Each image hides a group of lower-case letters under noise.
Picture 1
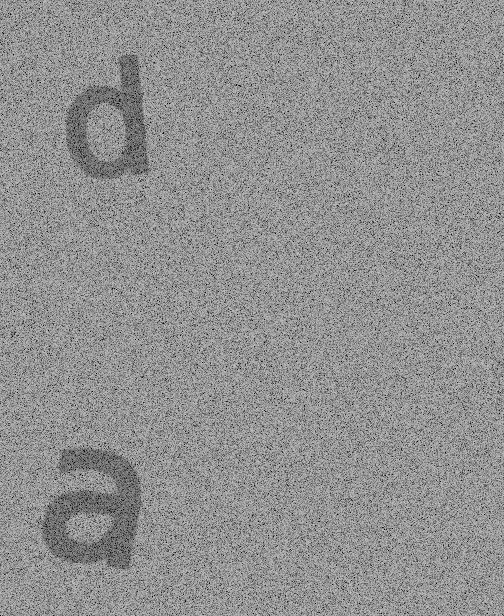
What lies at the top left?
d
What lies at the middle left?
nothing
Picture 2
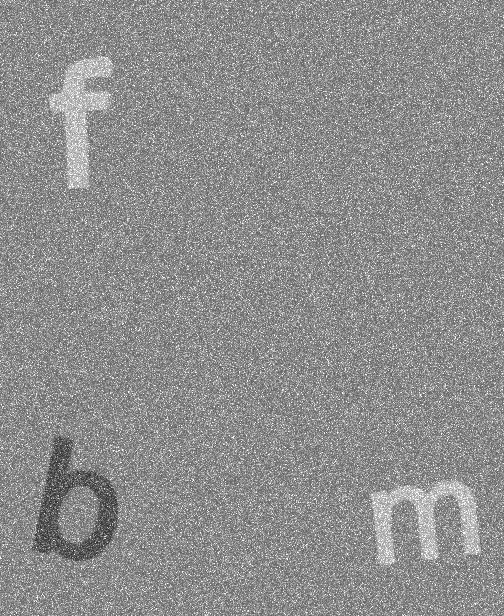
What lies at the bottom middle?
nothing
